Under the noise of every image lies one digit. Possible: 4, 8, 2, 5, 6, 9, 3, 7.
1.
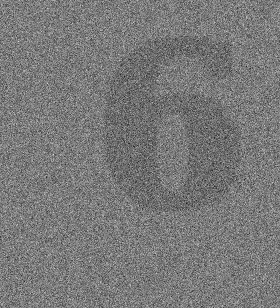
6
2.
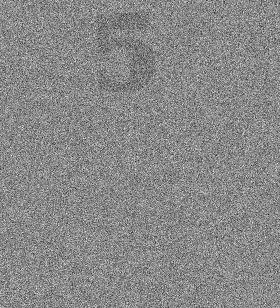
5
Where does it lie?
top middle
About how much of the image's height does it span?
a quarter
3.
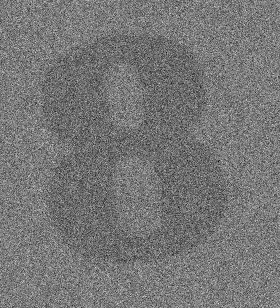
8
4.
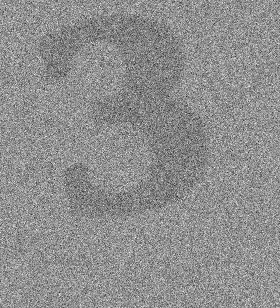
3
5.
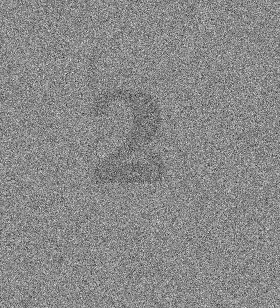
2
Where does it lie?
centre
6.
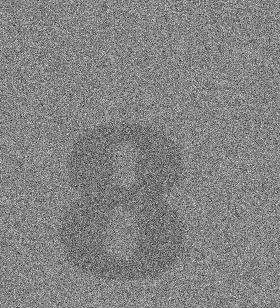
8
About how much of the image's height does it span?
half
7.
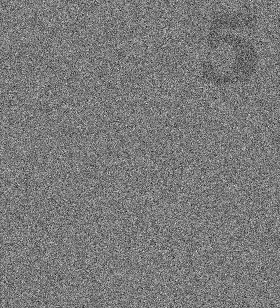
5
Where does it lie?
top right
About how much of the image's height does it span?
a quarter
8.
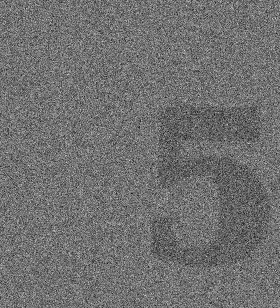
5
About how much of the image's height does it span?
half
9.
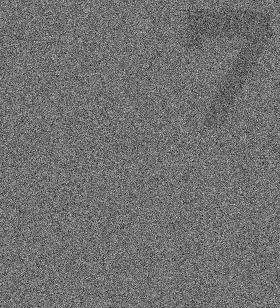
7
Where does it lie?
top right
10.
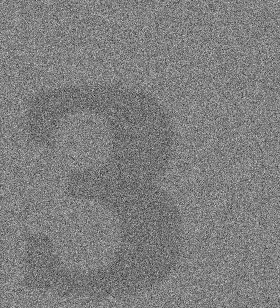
3
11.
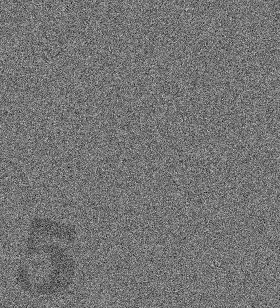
5
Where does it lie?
bottom left
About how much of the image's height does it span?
a quarter
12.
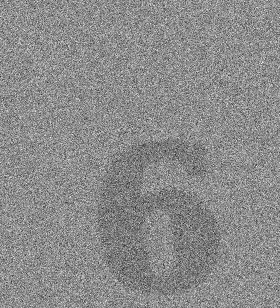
6
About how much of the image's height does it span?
half
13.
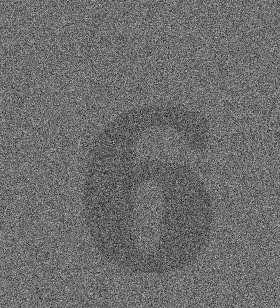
6
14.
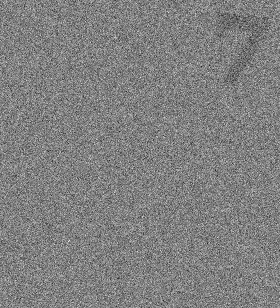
7
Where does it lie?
top right
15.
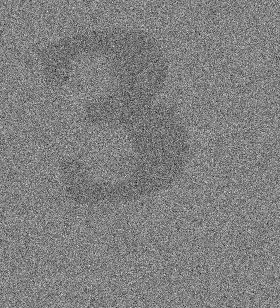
3
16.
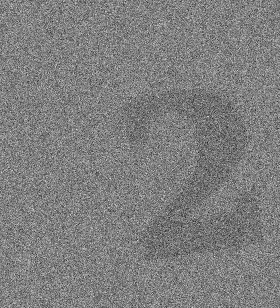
2
